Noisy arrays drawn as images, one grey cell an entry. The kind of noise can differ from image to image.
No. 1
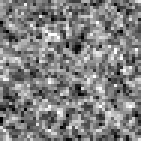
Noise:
blotchy
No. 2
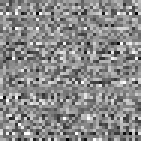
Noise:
rows of uneven size
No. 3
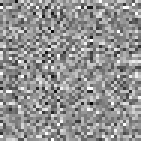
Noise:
low rank plus noise
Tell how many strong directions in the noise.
two
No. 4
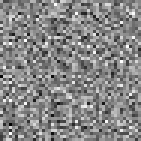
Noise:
low rank plus noise
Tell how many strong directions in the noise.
three or four
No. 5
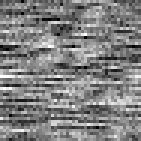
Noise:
streaked along the rows
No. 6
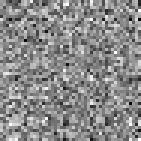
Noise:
low rank plus noise
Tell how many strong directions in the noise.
one
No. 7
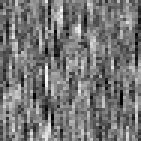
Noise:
streaked along the columns
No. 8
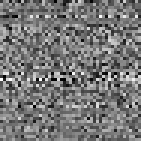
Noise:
rows of uneven size
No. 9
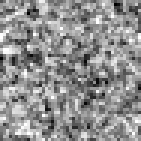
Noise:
blotchy
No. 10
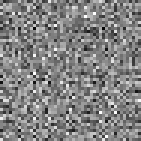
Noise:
low rank plus noise
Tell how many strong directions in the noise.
two
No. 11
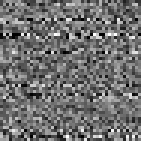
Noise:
rows of uneven size
